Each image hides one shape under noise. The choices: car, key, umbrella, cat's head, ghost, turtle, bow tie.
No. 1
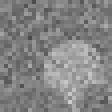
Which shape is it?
cat's head
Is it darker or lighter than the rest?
lighter
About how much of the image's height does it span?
two thirds
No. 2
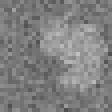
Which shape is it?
car
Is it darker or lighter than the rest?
lighter
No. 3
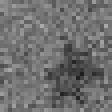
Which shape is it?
turtle
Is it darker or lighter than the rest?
darker
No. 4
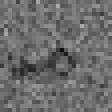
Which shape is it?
key
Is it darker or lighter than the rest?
darker
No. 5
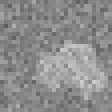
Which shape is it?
car
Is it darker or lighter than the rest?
lighter
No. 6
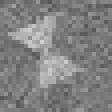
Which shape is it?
bow tie
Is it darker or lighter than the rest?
lighter
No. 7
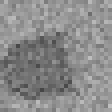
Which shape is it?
ghost
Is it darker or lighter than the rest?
darker
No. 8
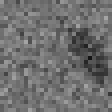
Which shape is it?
umbrella
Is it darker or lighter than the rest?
darker
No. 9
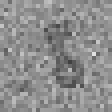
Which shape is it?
key
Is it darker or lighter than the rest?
darker
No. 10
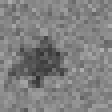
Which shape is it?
turtle
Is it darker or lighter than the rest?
darker
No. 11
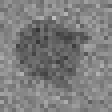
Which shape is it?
ghost
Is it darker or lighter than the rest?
darker
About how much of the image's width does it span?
two thirds
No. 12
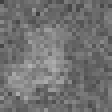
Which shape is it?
car
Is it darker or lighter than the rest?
lighter
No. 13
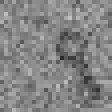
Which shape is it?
key
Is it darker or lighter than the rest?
darker
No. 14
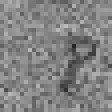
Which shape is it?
key
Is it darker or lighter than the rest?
darker
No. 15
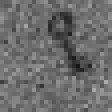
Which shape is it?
key
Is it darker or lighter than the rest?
darker
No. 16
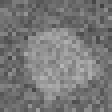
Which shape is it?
ghost
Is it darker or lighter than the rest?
lighter
